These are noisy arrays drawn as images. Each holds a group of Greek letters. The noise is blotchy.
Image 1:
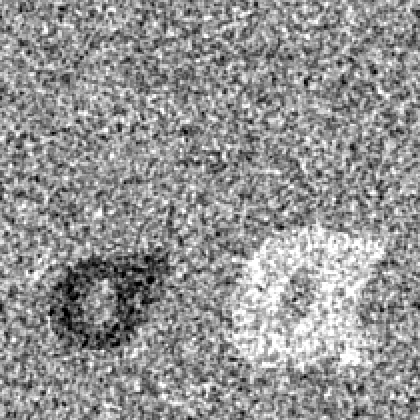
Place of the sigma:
bottom left
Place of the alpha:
bottom right
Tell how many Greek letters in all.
2
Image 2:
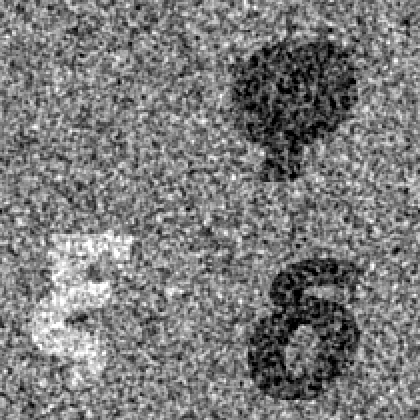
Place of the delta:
bottom right
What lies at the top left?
nothing
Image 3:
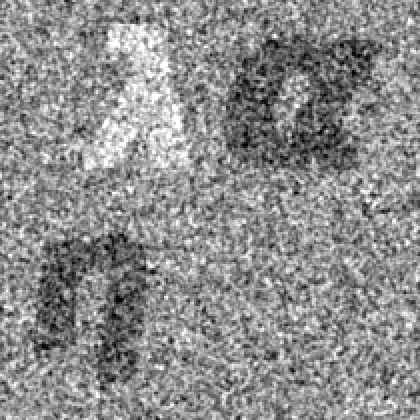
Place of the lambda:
top left
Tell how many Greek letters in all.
3
